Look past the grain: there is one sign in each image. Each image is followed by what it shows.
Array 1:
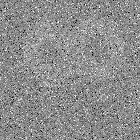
infinity sign
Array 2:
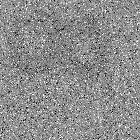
infinity sign
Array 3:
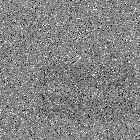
equals sign
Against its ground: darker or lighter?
darker
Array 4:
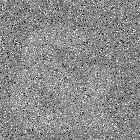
ampersand
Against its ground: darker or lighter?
lighter
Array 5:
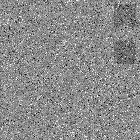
colon
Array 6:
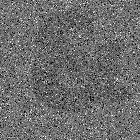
ampersand
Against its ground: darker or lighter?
darker
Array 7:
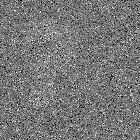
question mark
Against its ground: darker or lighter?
lighter
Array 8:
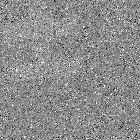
plus-minus sign
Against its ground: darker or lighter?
lighter
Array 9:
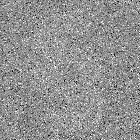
section sign
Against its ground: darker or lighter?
lighter
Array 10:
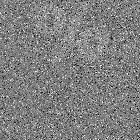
percent sign
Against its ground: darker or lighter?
lighter
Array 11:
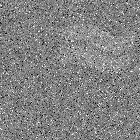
approximately sign
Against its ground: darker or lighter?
lighter
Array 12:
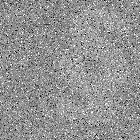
section sign
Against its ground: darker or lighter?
lighter
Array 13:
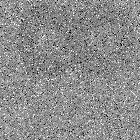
infinity sign
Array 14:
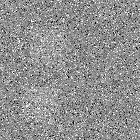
colon
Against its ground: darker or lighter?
lighter
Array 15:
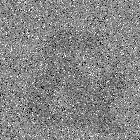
ampersand
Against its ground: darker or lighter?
darker
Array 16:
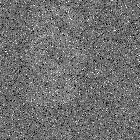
section sign
